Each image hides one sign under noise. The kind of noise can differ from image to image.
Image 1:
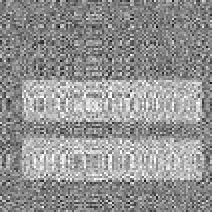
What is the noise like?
low rank plus noise
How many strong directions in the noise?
one
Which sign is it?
equals sign
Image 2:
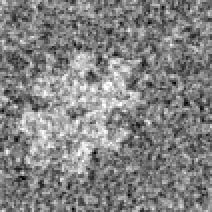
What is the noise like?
blotchy
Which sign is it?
hash sign
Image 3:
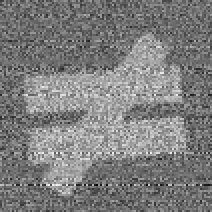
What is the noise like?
rows of uneven size
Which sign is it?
not-equal sign
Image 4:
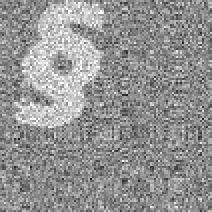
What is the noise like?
low rank plus noise
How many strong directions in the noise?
three or four
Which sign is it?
section sign
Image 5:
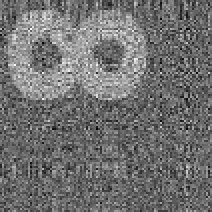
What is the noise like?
low rank plus noise
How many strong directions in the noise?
two
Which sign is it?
infinity sign
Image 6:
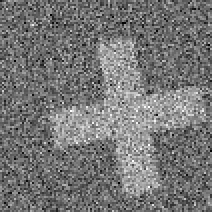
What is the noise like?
independent entries
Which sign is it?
plus sign
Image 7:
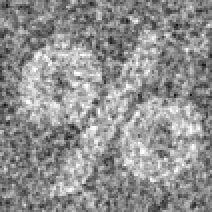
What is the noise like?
blotchy
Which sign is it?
percent sign
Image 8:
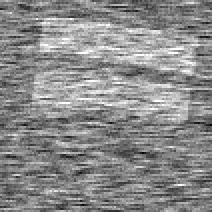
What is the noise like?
streaked along the rows
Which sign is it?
equals sign
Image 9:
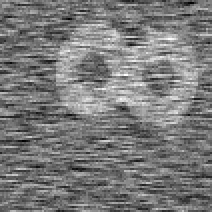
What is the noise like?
streaked along the rows
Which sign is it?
infinity sign
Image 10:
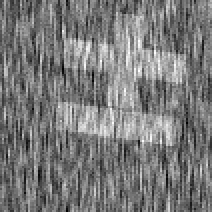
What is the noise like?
streaked along the columns
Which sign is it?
plus-minus sign
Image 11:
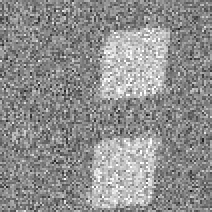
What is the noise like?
low rank plus noise
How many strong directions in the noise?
five to eight
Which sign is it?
colon
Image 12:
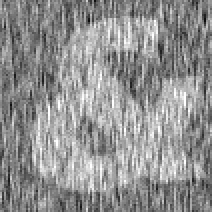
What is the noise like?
streaked along the columns
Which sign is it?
ampersand
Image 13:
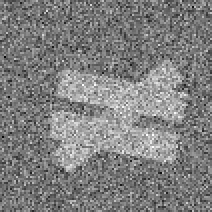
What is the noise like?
independent entries
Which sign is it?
not-equal sign
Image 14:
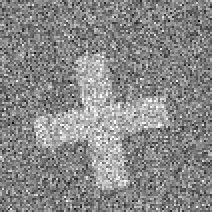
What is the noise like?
independent entries
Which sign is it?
plus sign
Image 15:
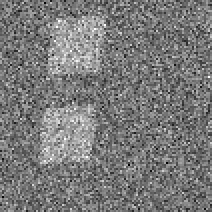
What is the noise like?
independent entries
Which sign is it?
colon
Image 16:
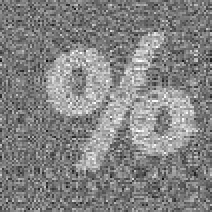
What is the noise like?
low rank plus noise
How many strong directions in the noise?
two
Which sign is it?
percent sign
